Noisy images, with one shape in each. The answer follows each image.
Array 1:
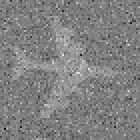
light airplane
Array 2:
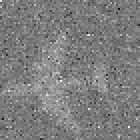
light airplane
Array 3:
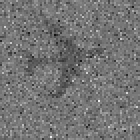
dark airplane
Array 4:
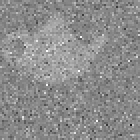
light teapot
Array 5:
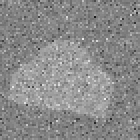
light cloud
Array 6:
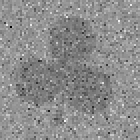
dark club
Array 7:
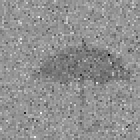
dark umbrella
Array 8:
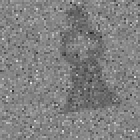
dark chess bishop
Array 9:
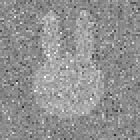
light rabbit's head
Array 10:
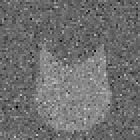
light cat's head
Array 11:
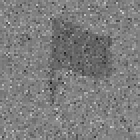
dark flag
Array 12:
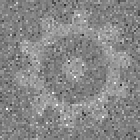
light gear
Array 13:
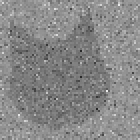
dark cat's head
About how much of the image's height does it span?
nearly all
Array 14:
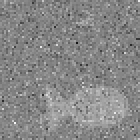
light fish
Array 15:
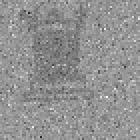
dark chess rook
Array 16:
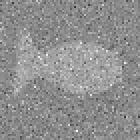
light fish
